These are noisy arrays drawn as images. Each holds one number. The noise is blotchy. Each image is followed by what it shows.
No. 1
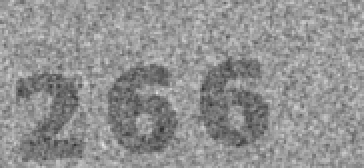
266
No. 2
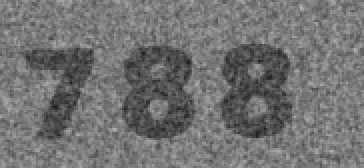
788
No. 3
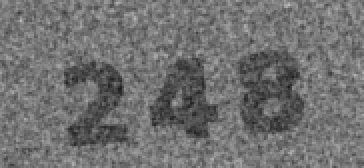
248
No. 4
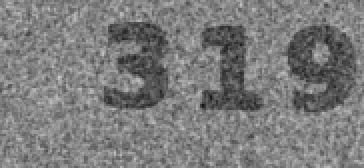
319
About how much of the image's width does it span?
two thirds
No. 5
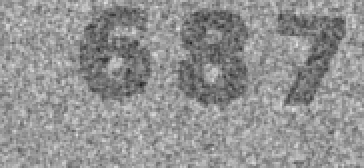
687
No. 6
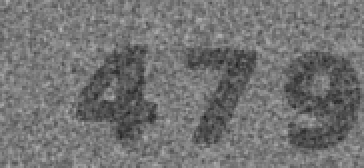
479
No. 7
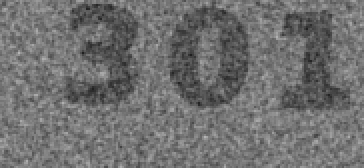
301
